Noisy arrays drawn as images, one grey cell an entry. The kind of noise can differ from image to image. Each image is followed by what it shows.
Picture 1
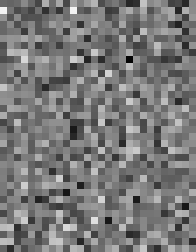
low rank plus noise
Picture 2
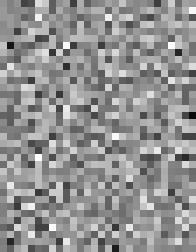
low rank plus noise
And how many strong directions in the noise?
three or four
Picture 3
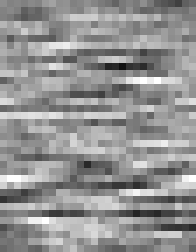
streaked along the rows
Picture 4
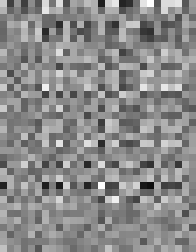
low rank plus noise
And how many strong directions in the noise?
one
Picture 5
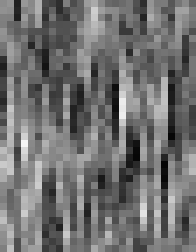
streaked along the columns
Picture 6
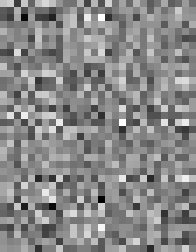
low rank plus noise
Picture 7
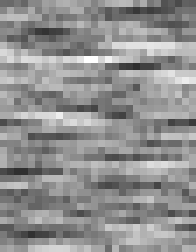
streaked along the rows
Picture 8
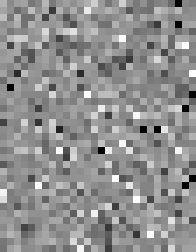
heavy tails
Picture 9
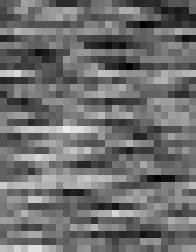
streaked along the rows
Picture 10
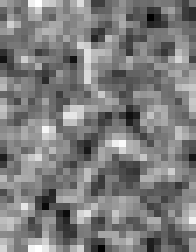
blotchy
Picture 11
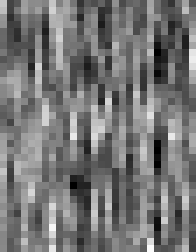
streaked along the columns
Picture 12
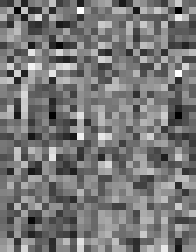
low rank plus noise
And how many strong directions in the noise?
two
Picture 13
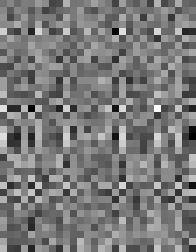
low rank plus noise
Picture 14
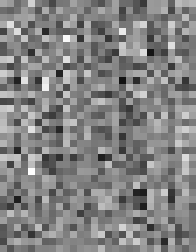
low rank plus noise
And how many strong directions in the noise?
three or four
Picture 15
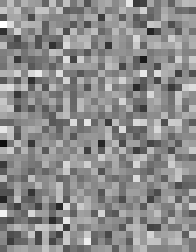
low rank plus noise
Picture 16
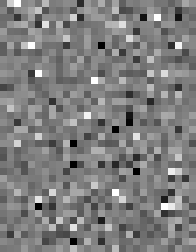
heavy tails
